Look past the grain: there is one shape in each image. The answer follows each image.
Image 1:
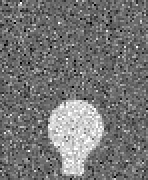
light light bulb, bottom middle
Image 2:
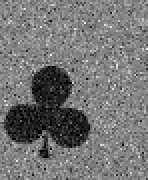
dark club
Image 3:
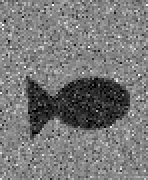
dark fish
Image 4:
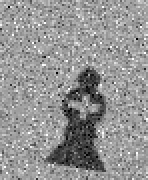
dark chess bishop
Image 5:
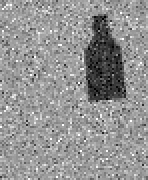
dark bottle
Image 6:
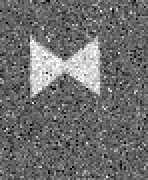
light bow tie
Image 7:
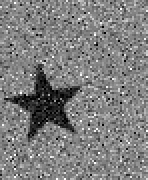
dark star
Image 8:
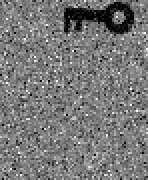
dark key
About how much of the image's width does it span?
half
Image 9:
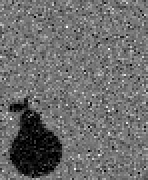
dark pear, bottom left
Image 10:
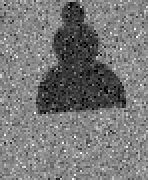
dark chess pawn
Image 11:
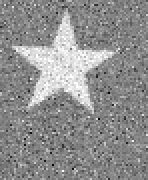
light star
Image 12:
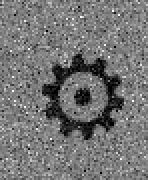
dark gear
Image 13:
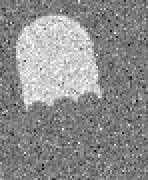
light ghost
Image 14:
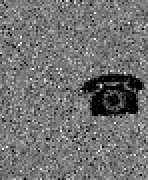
dark telephone, middle right
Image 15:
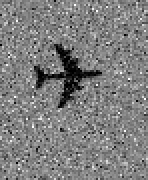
dark airplane
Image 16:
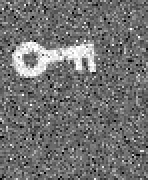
light key
